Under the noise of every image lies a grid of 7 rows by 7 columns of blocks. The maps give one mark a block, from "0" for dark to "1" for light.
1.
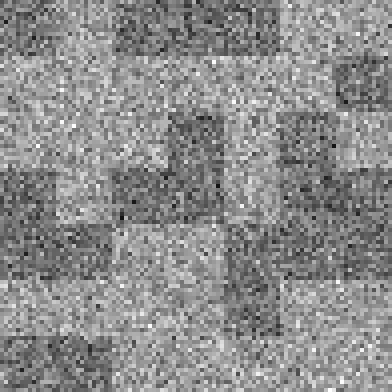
0 1 0 0 0 1 1
1 1 1 1 1 1 0
1 1 1 0 1 0 1
0 1 0 0 1 0 0
0 0 1 1 0 0 0
1 1 1 1 0 1 1
0 0 1 1 1 1 1
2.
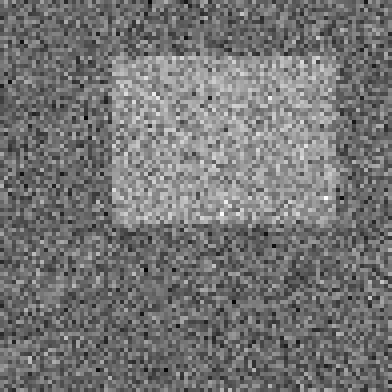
0 0 0 0 0 0 0
0 0 1 1 1 1 0
0 0 1 1 1 1 0
0 0 1 1 1 1 0
0 0 0 0 0 0 0
0 0 0 0 0 0 0
0 0 0 0 0 0 0
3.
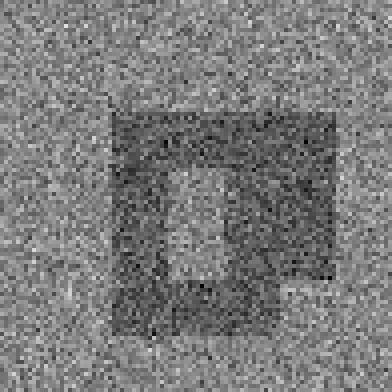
1 1 1 1 1 1 1
1 1 1 1 1 1 1
1 1 0 0 0 0 1
1 1 0 1 0 0 1
1 1 0 1 0 0 1
1 1 0 0 0 1 1
1 1 1 1 1 1 1
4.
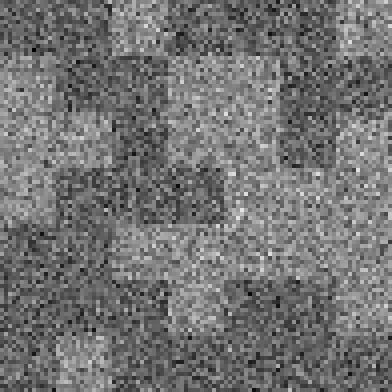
0 0 1 0 0 0 1
1 0 0 1 1 0 0
1 1 0 1 1 0 1
1 0 0 0 1 1 1
0 0 1 1 1 1 1
0 0 0 1 0 0 1
0 1 0 0 0 0 0
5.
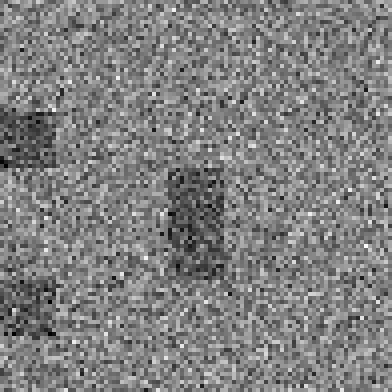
1 1 1 1 1 1 1
1 1 1 1 1 1 1
0 1 1 1 1 1 1
1 1 1 0 1 1 1
1 1 1 0 1 1 1
0 1 1 1 1 1 1
1 1 1 1 1 1 1
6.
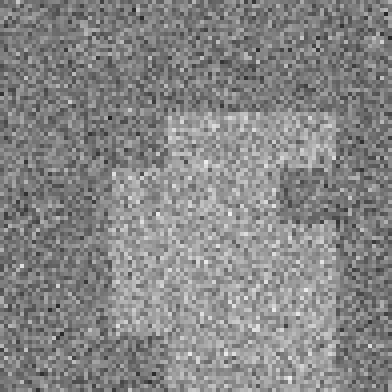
0 0 0 0 0 0 0
0 0 0 0 0 0 0
0 0 0 1 1 1 0
0 0 1 1 1 0 0
0 0 1 1 1 1 0
0 0 1 1 1 1 0
0 0 0 1 1 1 0
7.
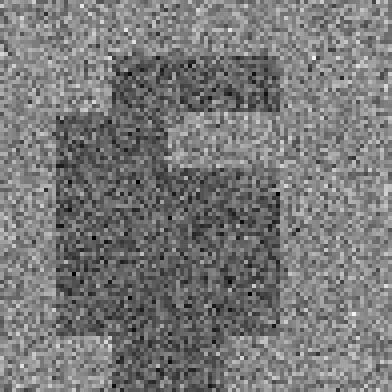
1 1 1 1 1 1 1
1 1 0 0 0 1 1
1 0 0 1 1 1 1
1 0 0 0 0 1 1
1 0 0 0 0 1 1
1 0 0 0 0 1 1
1 1 0 0 1 1 1
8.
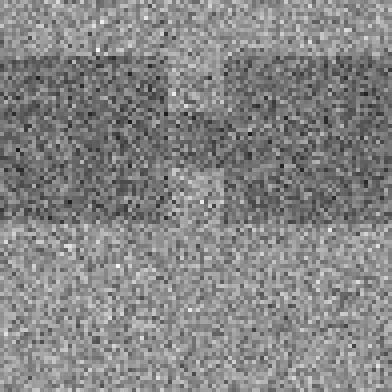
1 1 1 1 1 1 1
0 0 0 1 0 0 0
0 0 0 0 0 0 0
0 0 0 1 0 0 0
1 1 1 1 1 1 1
1 1 1 1 1 1 1
1 1 1 1 1 1 1
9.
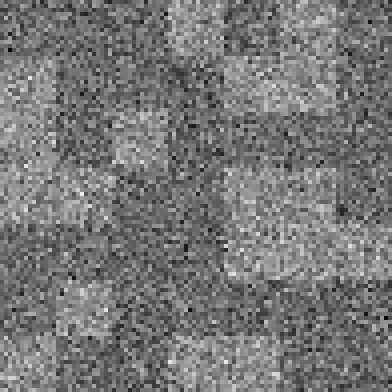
0 0 0 1 0 1 0
1 0 0 0 1 1 0
1 0 1 0 0 0 0
1 1 0 0 1 1 0
0 0 0 0 1 1 1
0 1 0 0 0 0 0
1 0 0 1 1 0 0
